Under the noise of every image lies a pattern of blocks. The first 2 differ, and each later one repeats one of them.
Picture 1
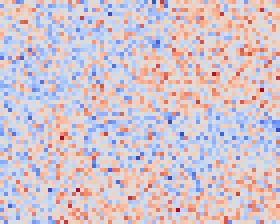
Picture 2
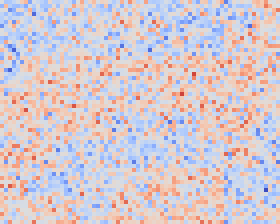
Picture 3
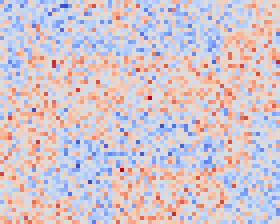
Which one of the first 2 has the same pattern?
2
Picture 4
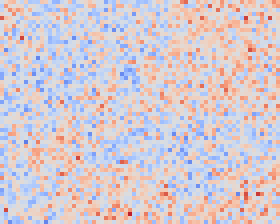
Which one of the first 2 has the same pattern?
1
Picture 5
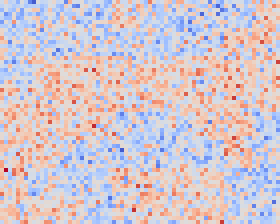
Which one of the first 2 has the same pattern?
2
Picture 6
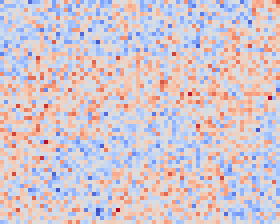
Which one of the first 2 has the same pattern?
2
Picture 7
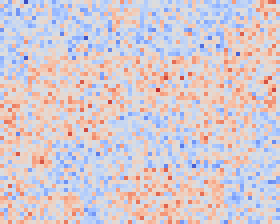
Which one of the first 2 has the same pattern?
2
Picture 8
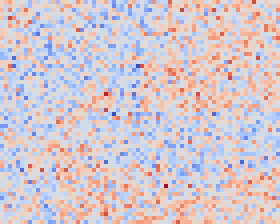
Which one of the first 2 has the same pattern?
1
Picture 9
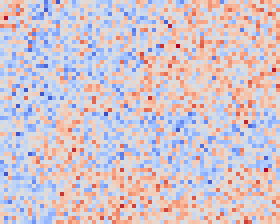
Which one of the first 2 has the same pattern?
1
